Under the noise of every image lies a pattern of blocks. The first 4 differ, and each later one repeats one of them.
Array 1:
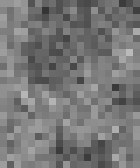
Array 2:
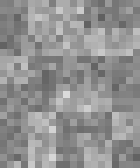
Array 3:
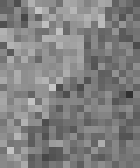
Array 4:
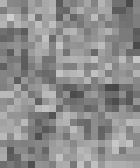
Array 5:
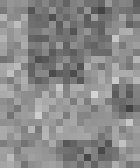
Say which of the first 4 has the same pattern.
1
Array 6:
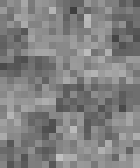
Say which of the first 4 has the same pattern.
4
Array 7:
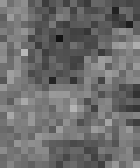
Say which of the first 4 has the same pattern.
1
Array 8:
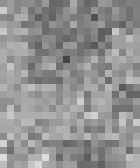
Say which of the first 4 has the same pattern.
1
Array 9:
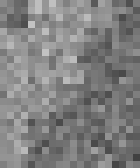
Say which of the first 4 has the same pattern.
3
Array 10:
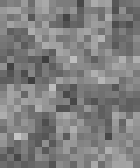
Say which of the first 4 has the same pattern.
4
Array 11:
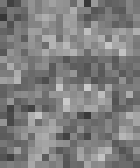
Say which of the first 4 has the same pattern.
2
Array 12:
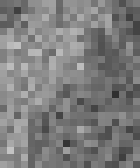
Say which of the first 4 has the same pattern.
3
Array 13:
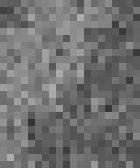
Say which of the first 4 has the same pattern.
3
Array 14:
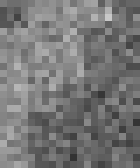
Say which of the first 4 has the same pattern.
3
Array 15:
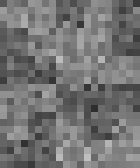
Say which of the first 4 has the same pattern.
4
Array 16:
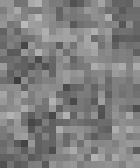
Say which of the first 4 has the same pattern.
4
